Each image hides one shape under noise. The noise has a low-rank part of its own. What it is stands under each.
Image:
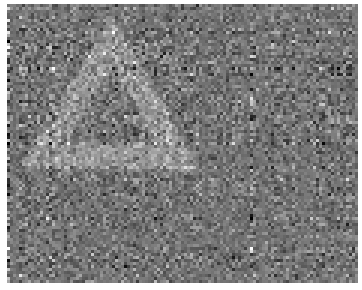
light triangle frame
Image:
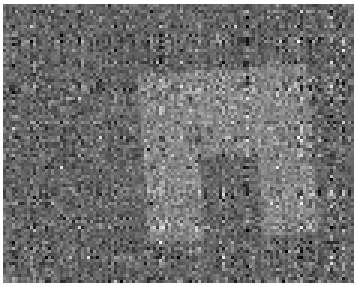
light square with a notch
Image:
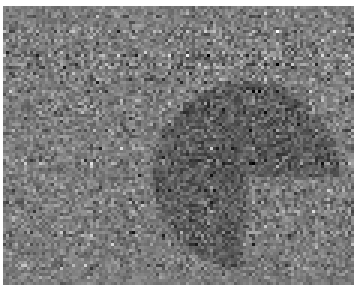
dark disc with a wedge cut out
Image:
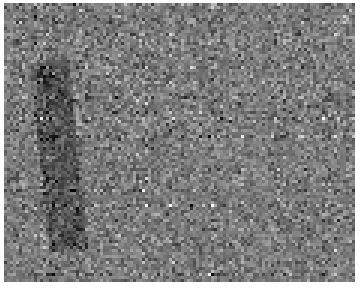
dark bar
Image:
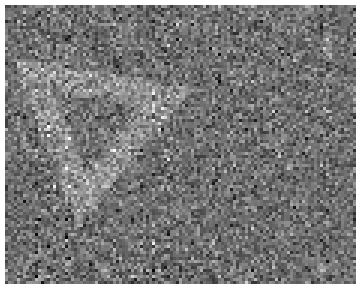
light triangle frame
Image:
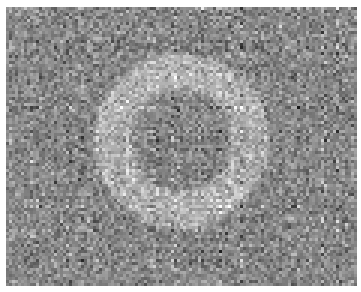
light ring
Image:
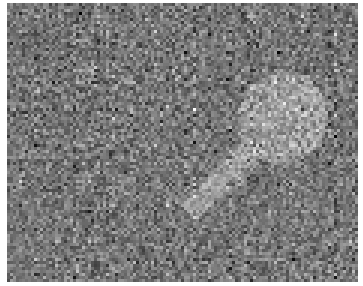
light lollipop
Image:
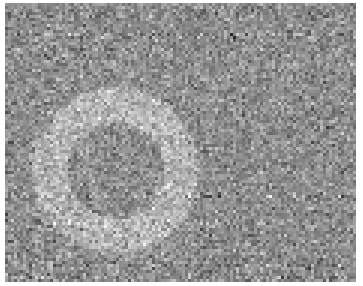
light ring
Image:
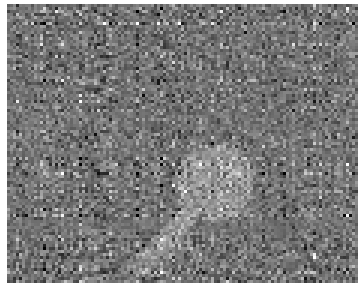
light lollipop
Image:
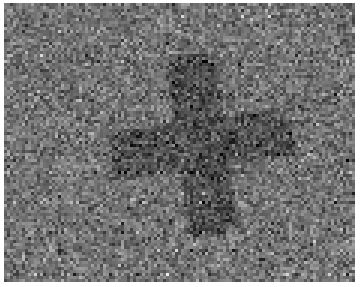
dark cross
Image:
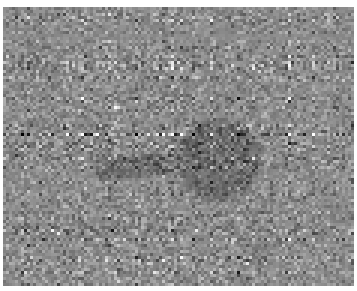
dark lollipop
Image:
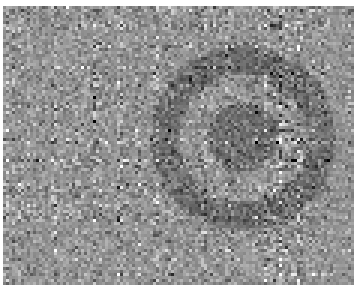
dark bullseye
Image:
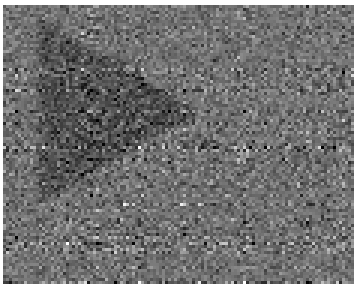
dark triangle
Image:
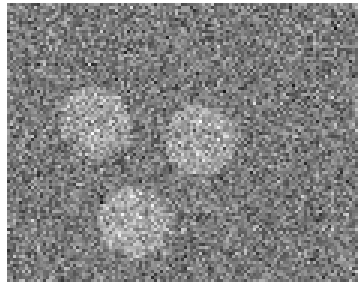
light three dots
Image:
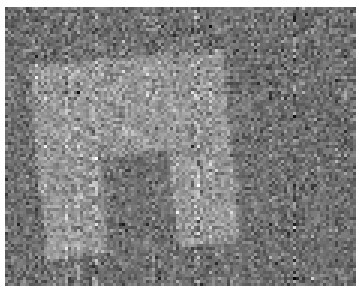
light square with a notch
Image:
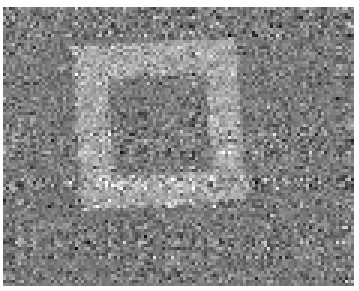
light square frame
